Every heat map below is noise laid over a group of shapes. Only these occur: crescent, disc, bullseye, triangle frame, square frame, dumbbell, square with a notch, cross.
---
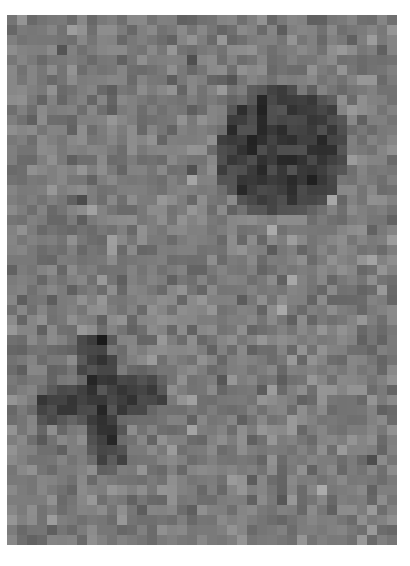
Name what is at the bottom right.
nothing
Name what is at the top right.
disc
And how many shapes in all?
2
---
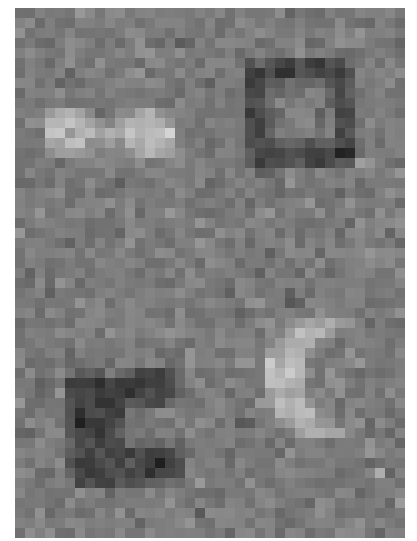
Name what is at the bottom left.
square with a notch
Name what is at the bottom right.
crescent
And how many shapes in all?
4
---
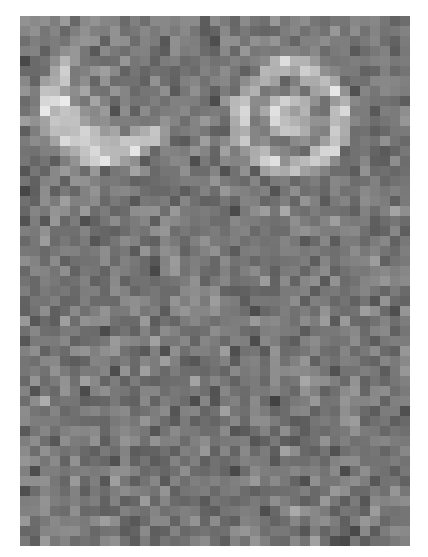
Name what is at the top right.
bullseye
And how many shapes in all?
2
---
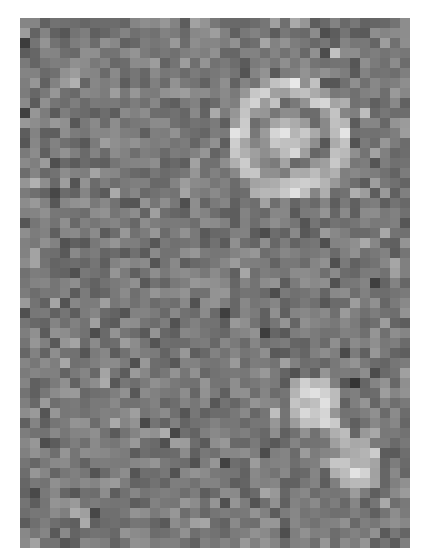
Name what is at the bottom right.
dumbbell
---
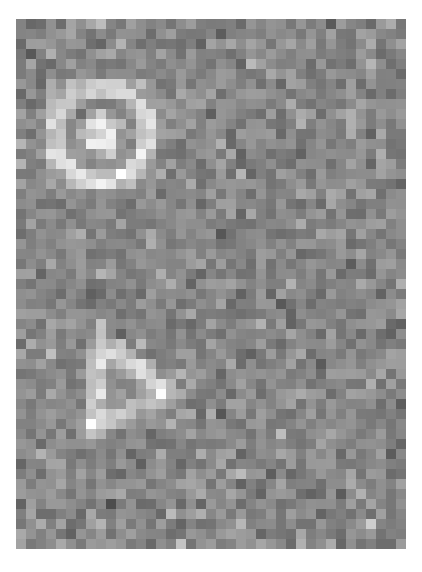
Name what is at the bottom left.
triangle frame
